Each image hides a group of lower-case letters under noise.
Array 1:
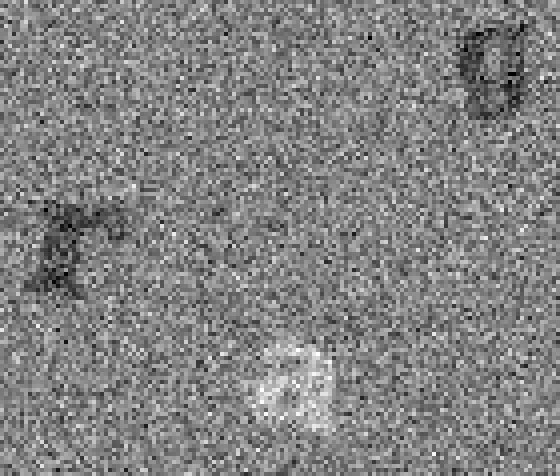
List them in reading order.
top right: dark g; middle left: dark r; bottom middle: light a
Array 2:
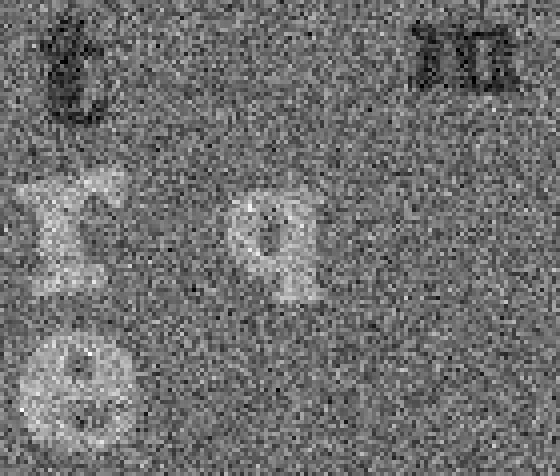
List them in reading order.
top left: dark t; top right: dark m; middle left: light r; centre: light q; bottom left: light e
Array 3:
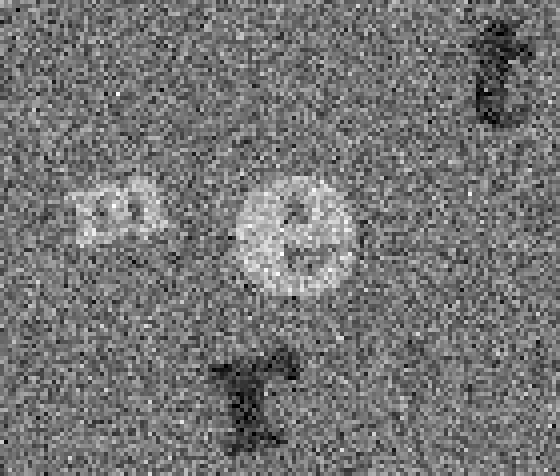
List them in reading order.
top right: dark t; middle left: light m; centre: light e; bottom middle: dark r
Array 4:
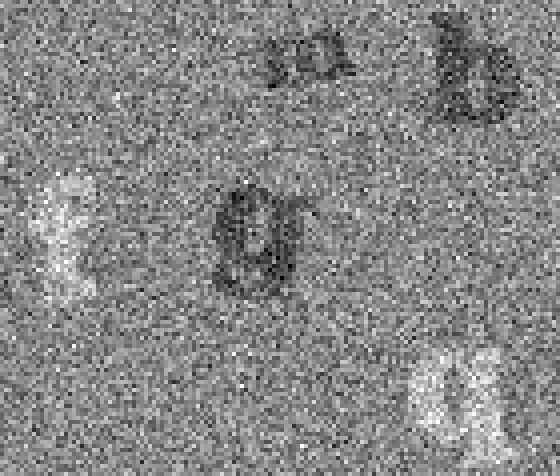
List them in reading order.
top middle: dark m; top right: dark b; middle left: light f; centre: dark g; bottom right: light q
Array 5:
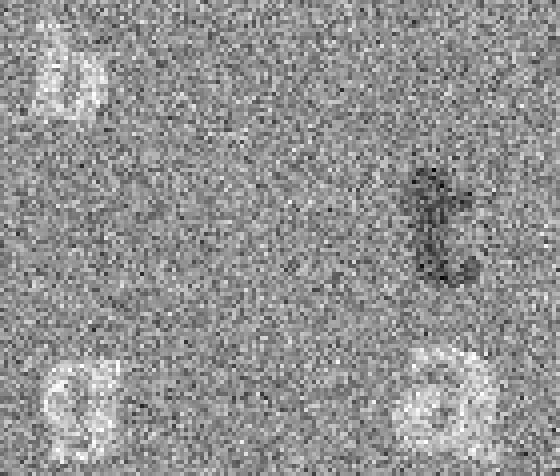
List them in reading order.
top left: light b; middle right: dark t; bottom left: light g; bottom right: light a
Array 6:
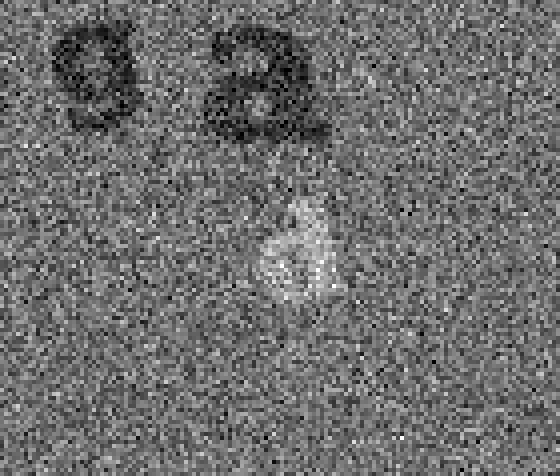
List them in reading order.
top left: dark g; top middle: dark a; centre: light d
